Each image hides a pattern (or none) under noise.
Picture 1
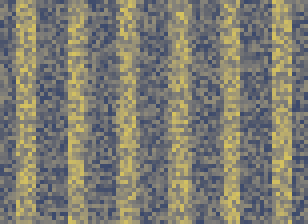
vertical stripes
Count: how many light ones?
6
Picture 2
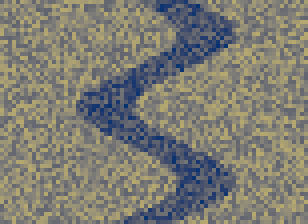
a wavy band
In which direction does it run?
top to bottom
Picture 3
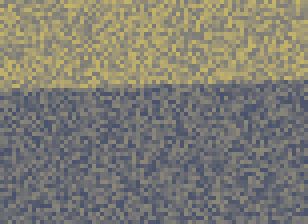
a sharp edge
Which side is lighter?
top
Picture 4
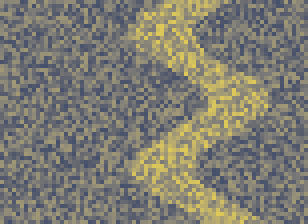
a wavy band
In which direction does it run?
top to bottom
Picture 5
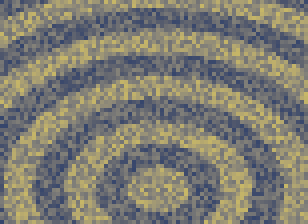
rings round one point
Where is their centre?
bottom middle
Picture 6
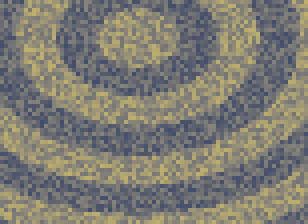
rings round one point
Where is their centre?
top middle
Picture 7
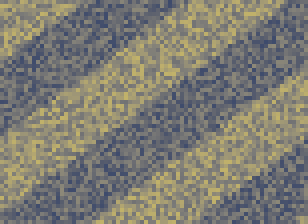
diagonal stripes
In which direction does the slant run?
bottom left to top right
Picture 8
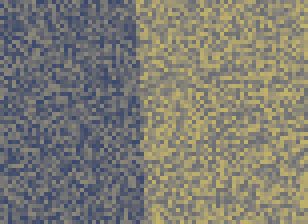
a sharp edge
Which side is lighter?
right
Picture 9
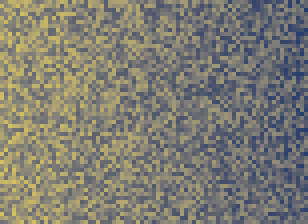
a smooth slope
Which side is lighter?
left
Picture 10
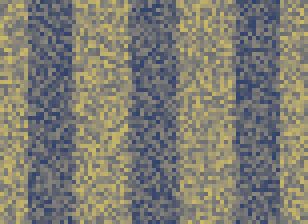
vertical stripes
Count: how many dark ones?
3
